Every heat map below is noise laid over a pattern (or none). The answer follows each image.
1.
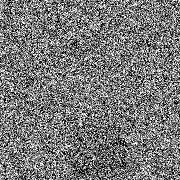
one block
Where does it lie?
bottom middle
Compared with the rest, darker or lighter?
darker
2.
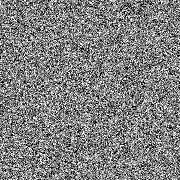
only noise
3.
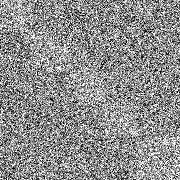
blocks along the diagonal
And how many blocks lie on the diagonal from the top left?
5
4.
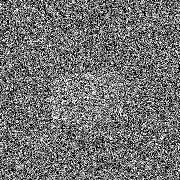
one block
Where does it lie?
centre
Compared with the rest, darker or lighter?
lighter
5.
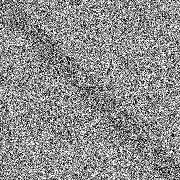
a diagonal band
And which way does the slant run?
top left to bottom right
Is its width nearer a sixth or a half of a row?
a sixth
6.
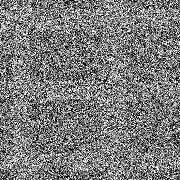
bands of rows crossing bands of columns
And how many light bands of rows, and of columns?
3 and 2
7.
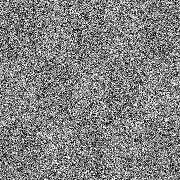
a checkerboard
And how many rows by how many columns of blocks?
3 by 5
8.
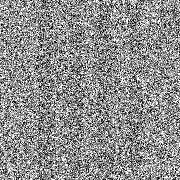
bands of columns
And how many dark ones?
4
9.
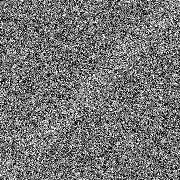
a diagonal band
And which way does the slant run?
bottom left to top right
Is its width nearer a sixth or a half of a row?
a sixth
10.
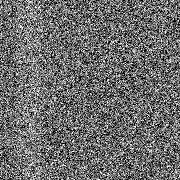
one band of columns
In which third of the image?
left
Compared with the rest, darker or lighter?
lighter
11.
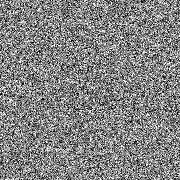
only noise
